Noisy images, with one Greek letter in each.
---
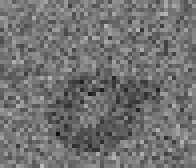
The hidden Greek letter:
sigma
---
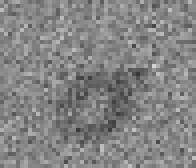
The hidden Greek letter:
sigma
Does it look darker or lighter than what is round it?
darker
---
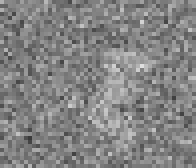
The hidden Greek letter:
xi
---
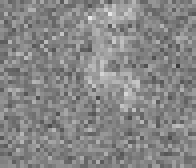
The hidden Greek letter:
xi
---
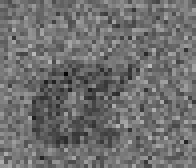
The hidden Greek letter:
alpha
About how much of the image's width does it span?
half
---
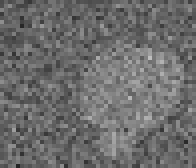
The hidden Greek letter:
phi
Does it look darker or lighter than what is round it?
lighter
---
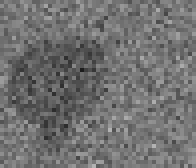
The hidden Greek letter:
phi
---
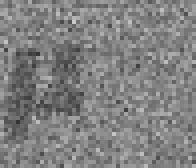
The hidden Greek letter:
mu
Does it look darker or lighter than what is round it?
darker
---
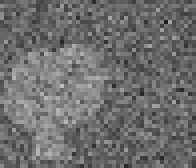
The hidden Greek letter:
phi
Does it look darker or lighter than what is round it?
lighter
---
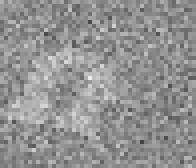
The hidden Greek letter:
omega
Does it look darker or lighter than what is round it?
lighter
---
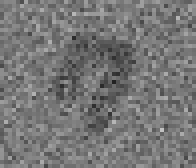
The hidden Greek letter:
eta
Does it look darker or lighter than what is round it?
darker
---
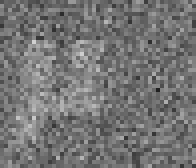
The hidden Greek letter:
mu
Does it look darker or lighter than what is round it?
lighter
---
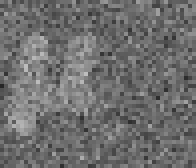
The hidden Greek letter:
mu
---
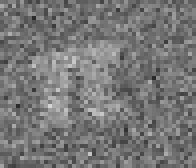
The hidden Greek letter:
pi
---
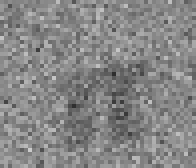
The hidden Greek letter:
pi
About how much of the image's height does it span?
half
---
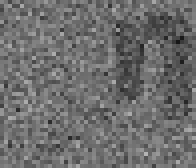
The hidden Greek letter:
eta
